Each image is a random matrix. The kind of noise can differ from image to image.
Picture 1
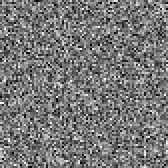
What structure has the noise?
independent entries
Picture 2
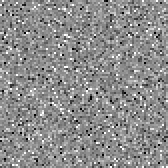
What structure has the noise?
heavy tails
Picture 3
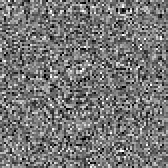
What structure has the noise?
low rank plus noise
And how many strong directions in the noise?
five to eight
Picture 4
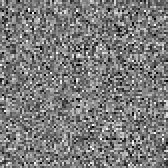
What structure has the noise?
low rank plus noise
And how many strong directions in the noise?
five to eight
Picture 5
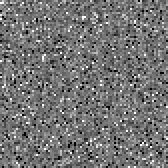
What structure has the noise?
heavy tails
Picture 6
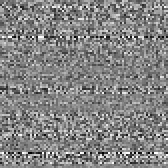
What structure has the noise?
rows of uneven size
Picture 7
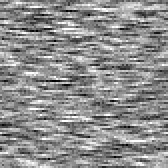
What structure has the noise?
streaked along the rows
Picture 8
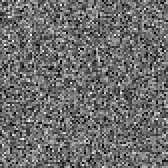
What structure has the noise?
independent entries
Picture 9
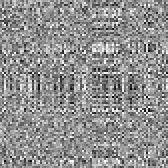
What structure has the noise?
low rank plus noise
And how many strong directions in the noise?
two
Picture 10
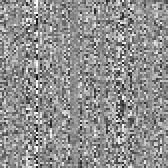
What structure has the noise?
columns of uneven size
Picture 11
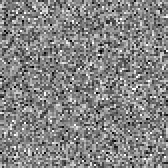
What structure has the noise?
independent entries
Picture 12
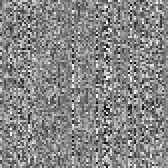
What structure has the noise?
columns of uneven size
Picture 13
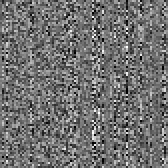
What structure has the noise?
columns of uneven size
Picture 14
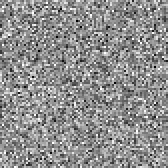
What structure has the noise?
independent entries
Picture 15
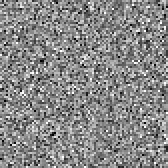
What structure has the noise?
independent entries
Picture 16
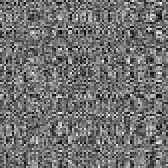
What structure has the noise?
low rank plus noise
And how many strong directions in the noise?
one
